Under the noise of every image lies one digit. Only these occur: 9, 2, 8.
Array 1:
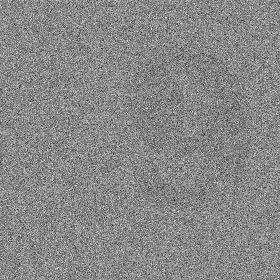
9
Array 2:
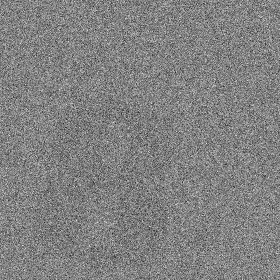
8
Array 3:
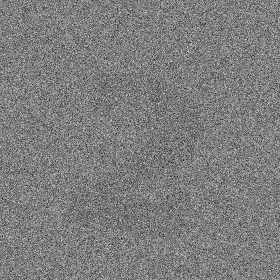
2
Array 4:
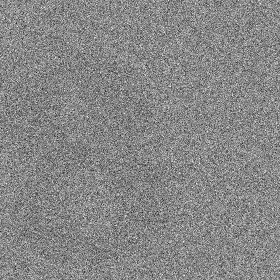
8
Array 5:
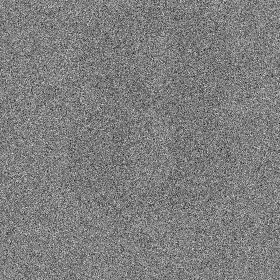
8
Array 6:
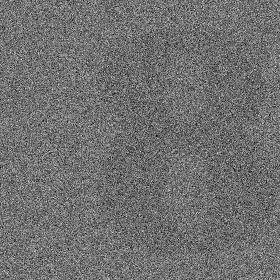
8
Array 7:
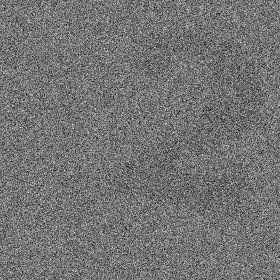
2
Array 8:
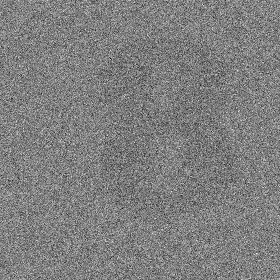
8
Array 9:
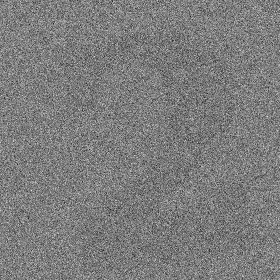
2
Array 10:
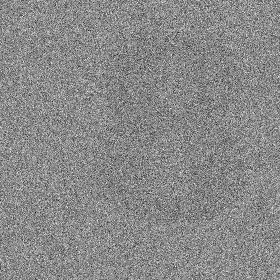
8
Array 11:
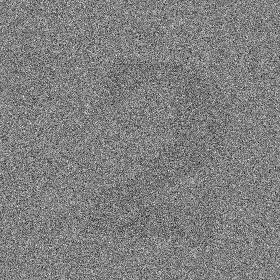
2
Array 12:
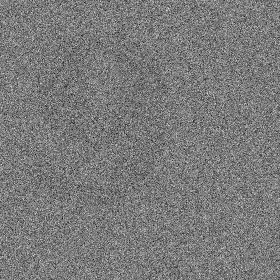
9
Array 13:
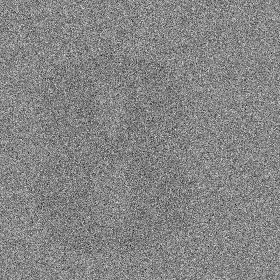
8
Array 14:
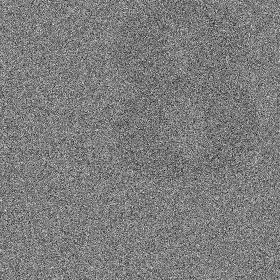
8
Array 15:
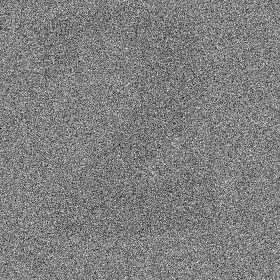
2
